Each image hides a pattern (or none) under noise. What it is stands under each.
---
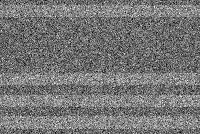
bands of rows
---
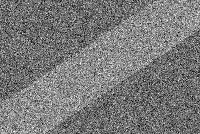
a diagonal band
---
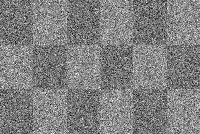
a checkerboard
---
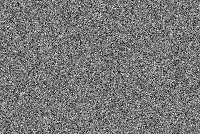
only noise
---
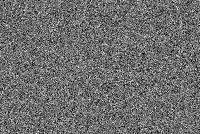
only noise
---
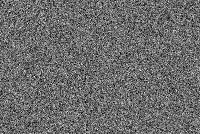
only noise
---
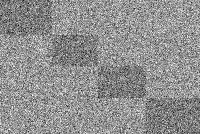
blocks along the diagonal
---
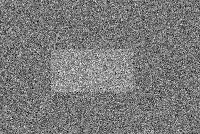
one block
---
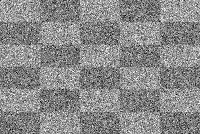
a checkerboard
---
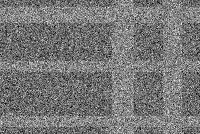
bands of rows crossing bands of columns
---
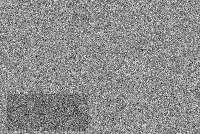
one block
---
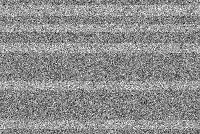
bands of rows
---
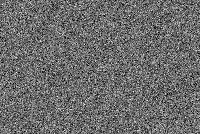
only noise
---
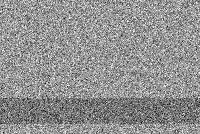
one band of rows
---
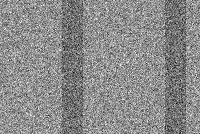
bands of columns
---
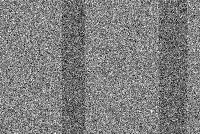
bands of columns
